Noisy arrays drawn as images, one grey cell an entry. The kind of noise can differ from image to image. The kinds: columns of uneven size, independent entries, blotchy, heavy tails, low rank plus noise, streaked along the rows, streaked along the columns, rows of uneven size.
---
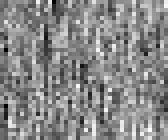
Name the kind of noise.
streaked along the columns
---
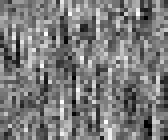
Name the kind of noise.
streaked along the columns
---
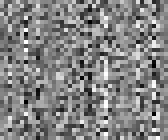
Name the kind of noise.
columns of uneven size
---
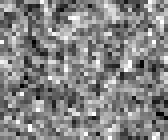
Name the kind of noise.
blotchy
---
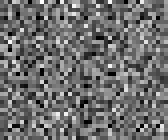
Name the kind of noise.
low rank plus noise
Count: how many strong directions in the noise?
one
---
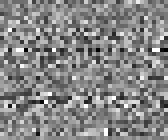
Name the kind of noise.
rows of uneven size
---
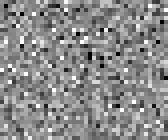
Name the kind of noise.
heavy tails
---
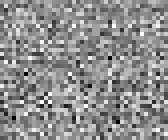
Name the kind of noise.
low rank plus noise
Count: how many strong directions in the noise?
three or four
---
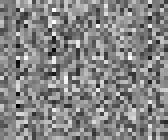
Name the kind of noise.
columns of uneven size
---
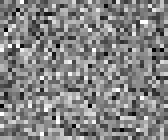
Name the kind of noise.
independent entries
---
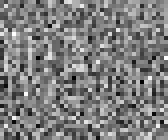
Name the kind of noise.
low rank plus noise
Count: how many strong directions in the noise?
two
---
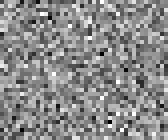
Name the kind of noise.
independent entries
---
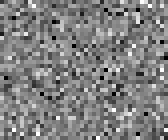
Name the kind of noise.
heavy tails
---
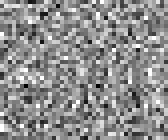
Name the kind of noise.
low rank plus noise
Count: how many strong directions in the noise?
five to eight
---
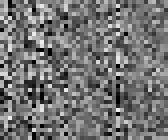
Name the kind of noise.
columns of uneven size
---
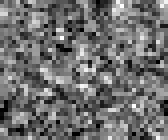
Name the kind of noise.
blotchy
